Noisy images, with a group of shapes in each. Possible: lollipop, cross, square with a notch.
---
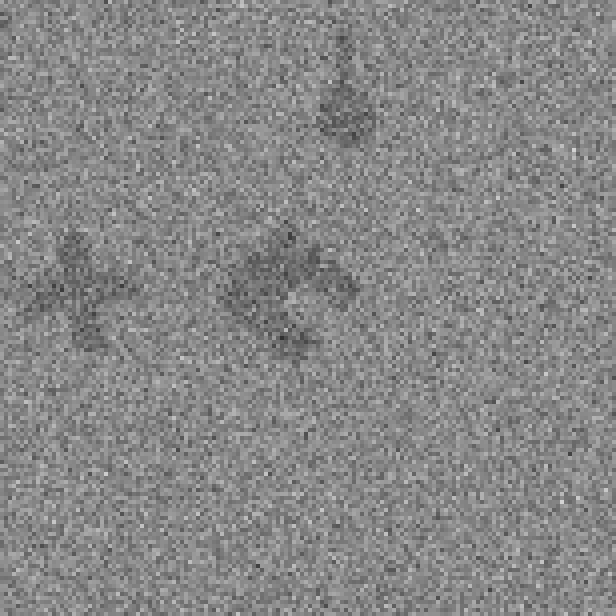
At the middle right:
nothing
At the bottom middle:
nothing
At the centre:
square with a notch
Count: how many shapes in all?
3
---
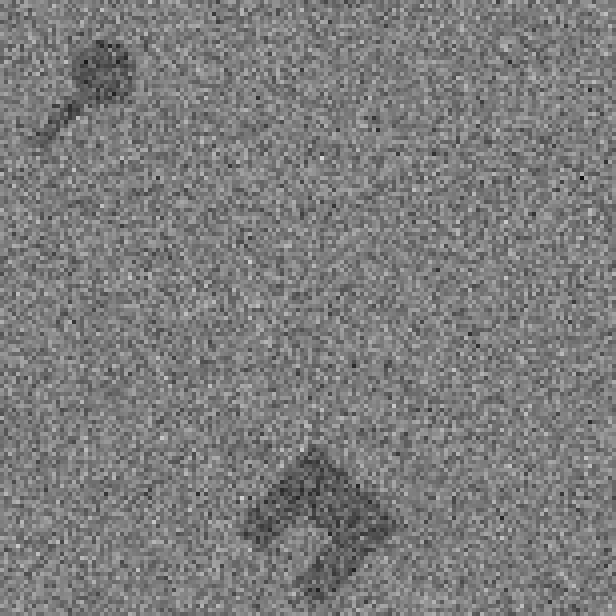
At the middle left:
nothing
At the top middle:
nothing
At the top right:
nothing
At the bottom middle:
square with a notch
